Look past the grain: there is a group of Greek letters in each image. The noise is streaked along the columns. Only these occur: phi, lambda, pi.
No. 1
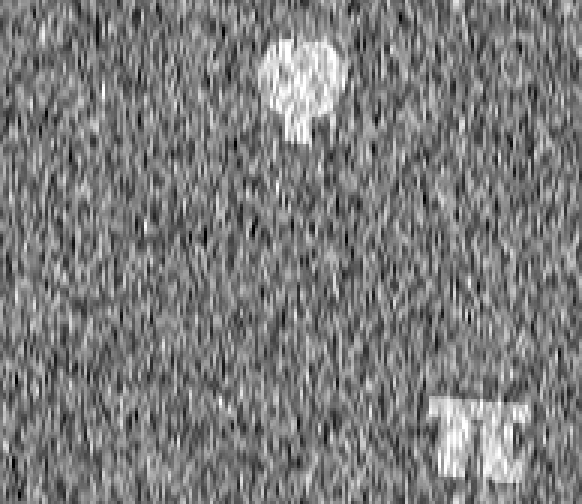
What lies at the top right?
nothing
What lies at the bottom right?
pi
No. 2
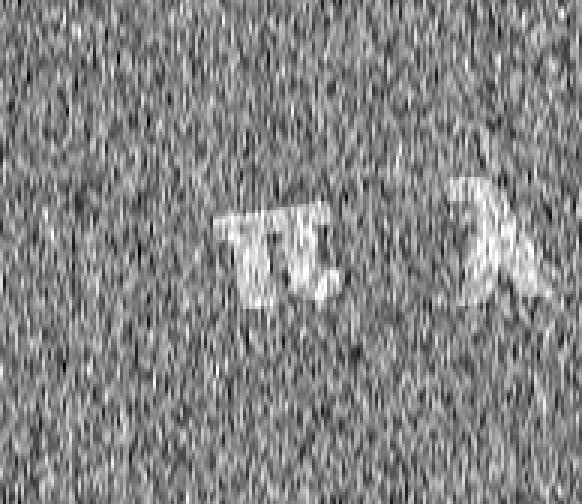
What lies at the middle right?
lambda
